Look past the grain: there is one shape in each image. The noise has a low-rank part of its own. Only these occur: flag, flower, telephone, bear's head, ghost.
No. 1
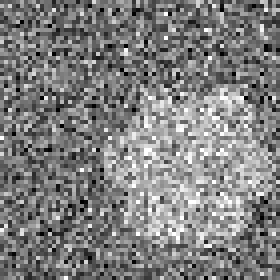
flower
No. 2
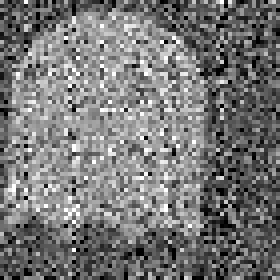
ghost
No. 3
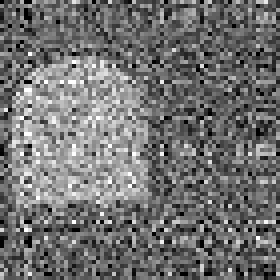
ghost
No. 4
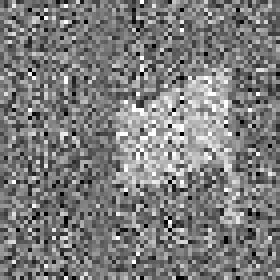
flag
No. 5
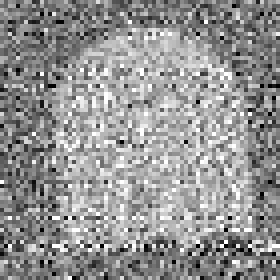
ghost
